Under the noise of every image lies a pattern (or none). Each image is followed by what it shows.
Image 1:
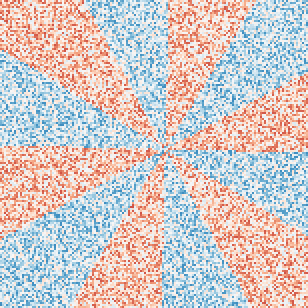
spokes from one point
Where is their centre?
centre
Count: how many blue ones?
6
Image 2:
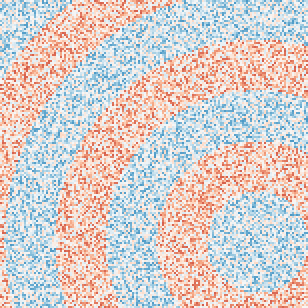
rings round one point
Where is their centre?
bottom right
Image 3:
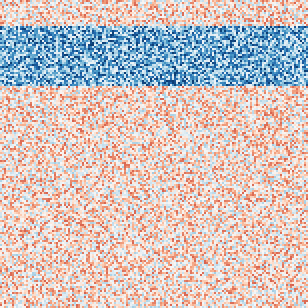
one horizontal stripe
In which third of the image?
top
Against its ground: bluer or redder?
bluer
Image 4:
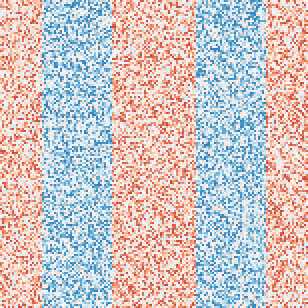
vertical stripes
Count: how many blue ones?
2
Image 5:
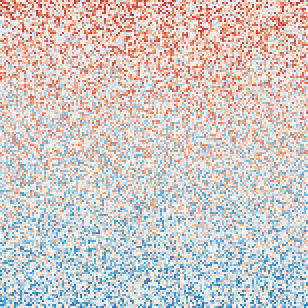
a smooth slope
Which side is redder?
top
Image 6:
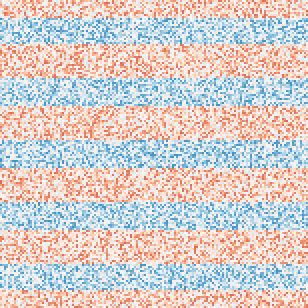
horizontal stripes
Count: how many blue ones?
5
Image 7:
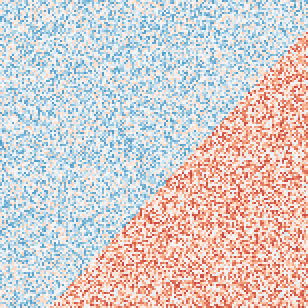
a sharp edge
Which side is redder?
bottom right
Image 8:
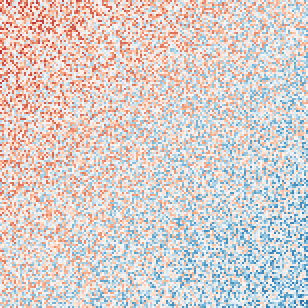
a smooth slope
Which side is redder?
top left
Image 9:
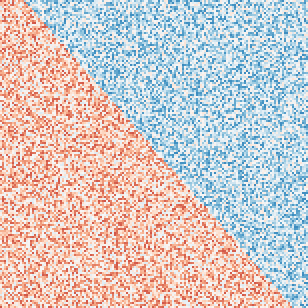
a sharp edge
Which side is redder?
bottom left
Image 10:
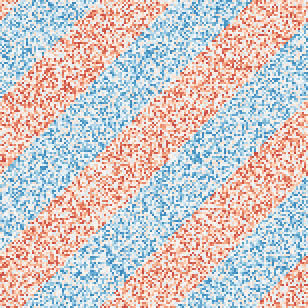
diagonal stripes
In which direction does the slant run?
bottom left to top right
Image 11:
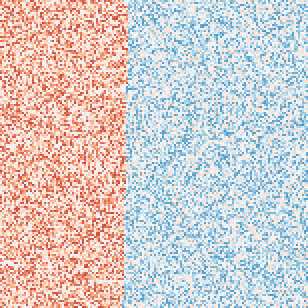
a sharp edge
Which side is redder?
left
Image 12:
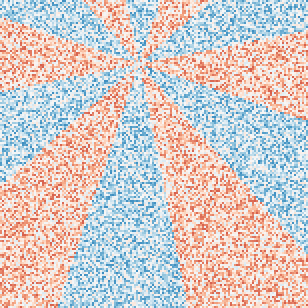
spokes from one point
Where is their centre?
top middle
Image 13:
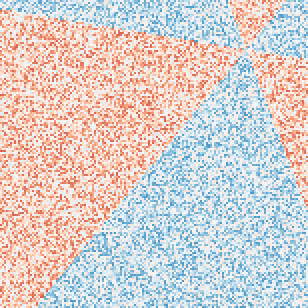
spokes from one point
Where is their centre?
top right
